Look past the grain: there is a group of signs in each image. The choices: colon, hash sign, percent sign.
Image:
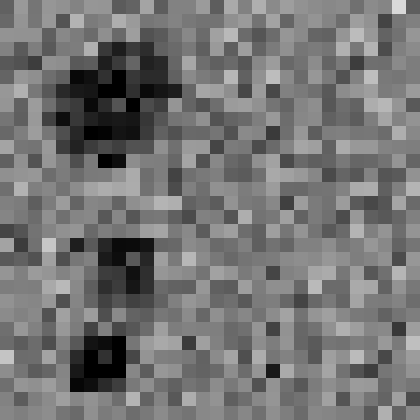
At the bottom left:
colon
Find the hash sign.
top left
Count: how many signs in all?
2
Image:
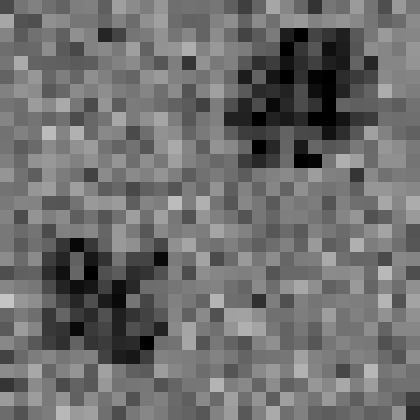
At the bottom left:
percent sign
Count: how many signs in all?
2
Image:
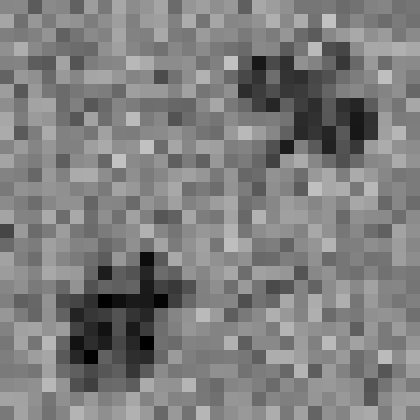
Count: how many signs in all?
2
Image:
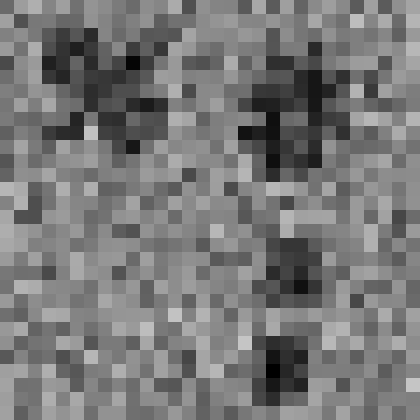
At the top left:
percent sign
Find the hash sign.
top right
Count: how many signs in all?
3
